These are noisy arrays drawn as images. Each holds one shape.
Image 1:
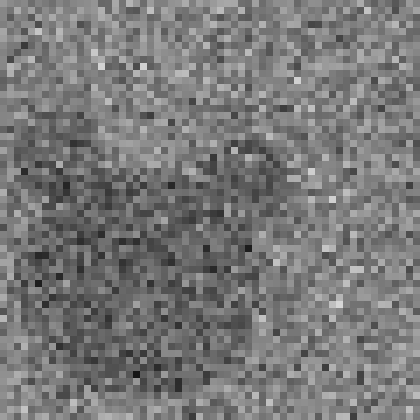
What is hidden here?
dark bear's head
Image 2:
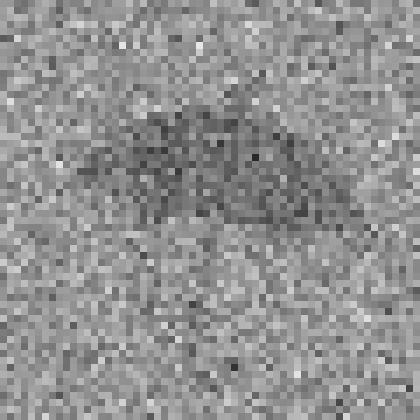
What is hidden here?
dark umbrella
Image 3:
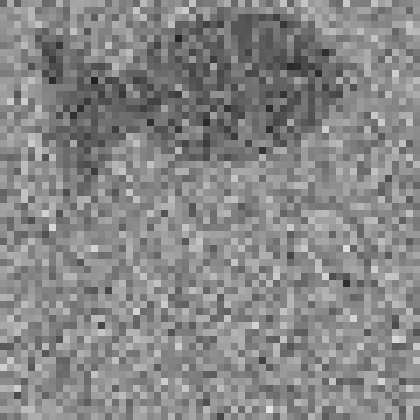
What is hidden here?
dark fish
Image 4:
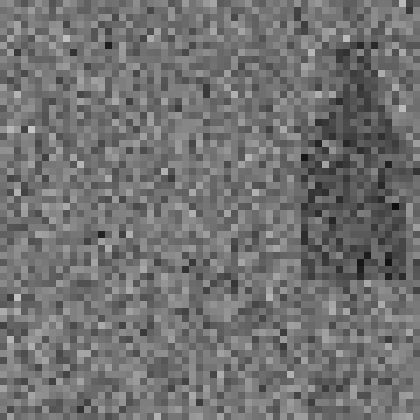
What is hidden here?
dark bottle
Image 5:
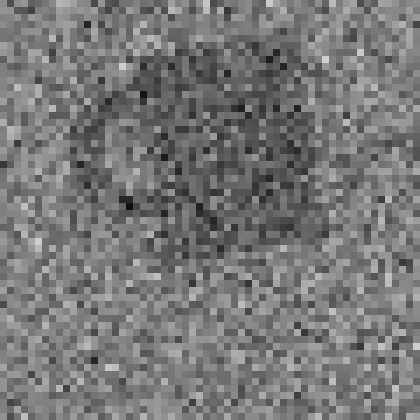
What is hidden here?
dark cup
